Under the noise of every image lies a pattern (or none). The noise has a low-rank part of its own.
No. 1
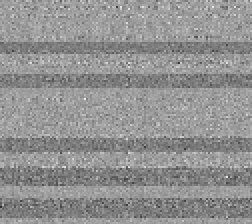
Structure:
bands of rows
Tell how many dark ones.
5
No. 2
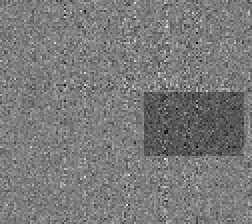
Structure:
one block
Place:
middle right
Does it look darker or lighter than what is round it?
darker
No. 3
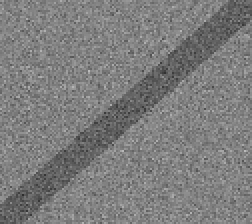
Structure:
a diagonal band
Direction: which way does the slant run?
bottom left to top right
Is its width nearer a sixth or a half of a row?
a sixth
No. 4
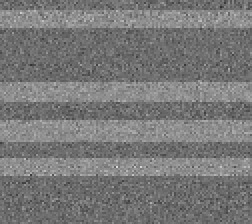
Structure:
bands of rows
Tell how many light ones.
4
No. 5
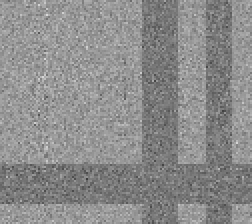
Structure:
bands of rows crossing bands of columns
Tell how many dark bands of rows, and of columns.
1 and 2
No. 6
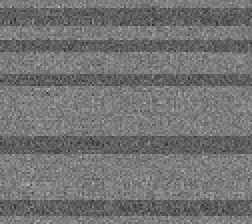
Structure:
bands of rows
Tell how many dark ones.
5
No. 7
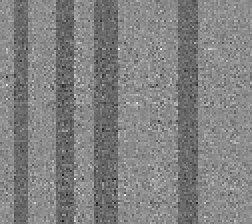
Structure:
bands of columns
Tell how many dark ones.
4
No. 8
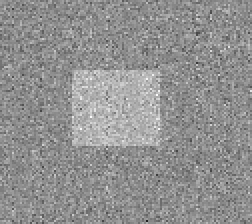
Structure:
one block
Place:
centre
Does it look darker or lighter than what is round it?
lighter
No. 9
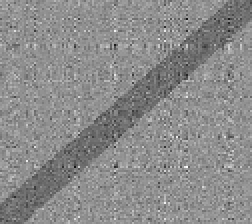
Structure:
a diagonal band
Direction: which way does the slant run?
bottom left to top right
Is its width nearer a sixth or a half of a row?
a sixth
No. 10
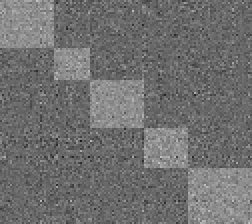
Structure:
blocks along the diagonal
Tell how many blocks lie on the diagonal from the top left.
5
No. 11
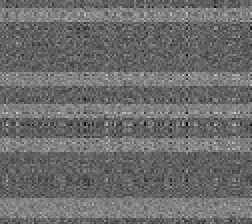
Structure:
bands of rows
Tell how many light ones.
5
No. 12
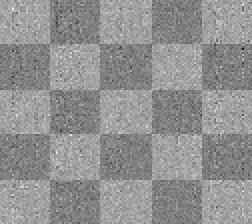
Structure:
a checkerboard
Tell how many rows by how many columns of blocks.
5 by 5
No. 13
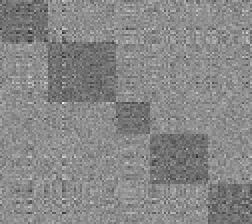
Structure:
blocks along the diagonal
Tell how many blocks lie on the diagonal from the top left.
5
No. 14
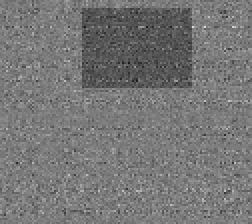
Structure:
one block
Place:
top middle
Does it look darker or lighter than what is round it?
darker
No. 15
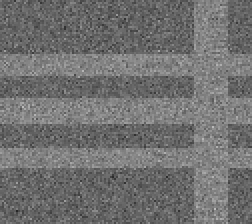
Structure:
bands of rows crossing bands of columns
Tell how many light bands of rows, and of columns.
3 and 1
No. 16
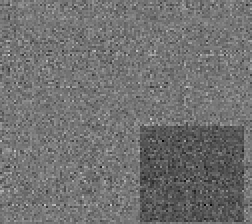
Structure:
one block
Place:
bottom right
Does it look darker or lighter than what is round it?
darker
